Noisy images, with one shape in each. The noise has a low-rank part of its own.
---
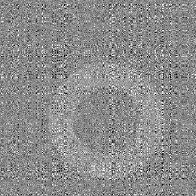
light ring
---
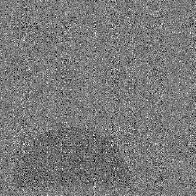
dark half disc
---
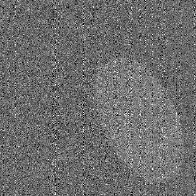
light ellipse
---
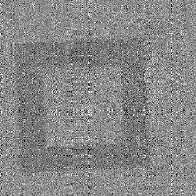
dark square frame
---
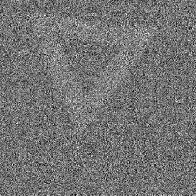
light triangle frame
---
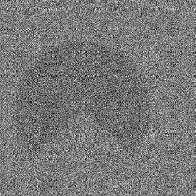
dark disc with a wedge cut out
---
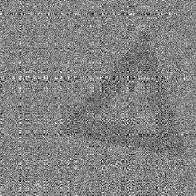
dark triangle frame
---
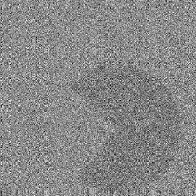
dark disc with a wedge cut out
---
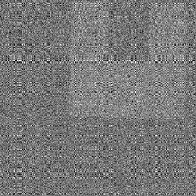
light square with a notch
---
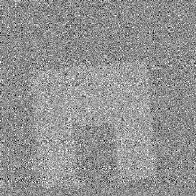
light square with a notch
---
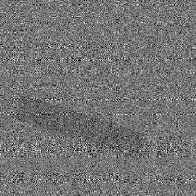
dark bar
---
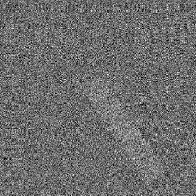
light bar
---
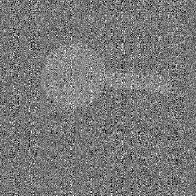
light lollipop
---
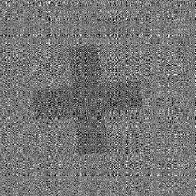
dark cross
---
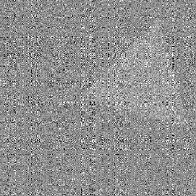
light triangle
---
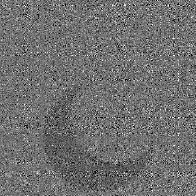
dark crescent
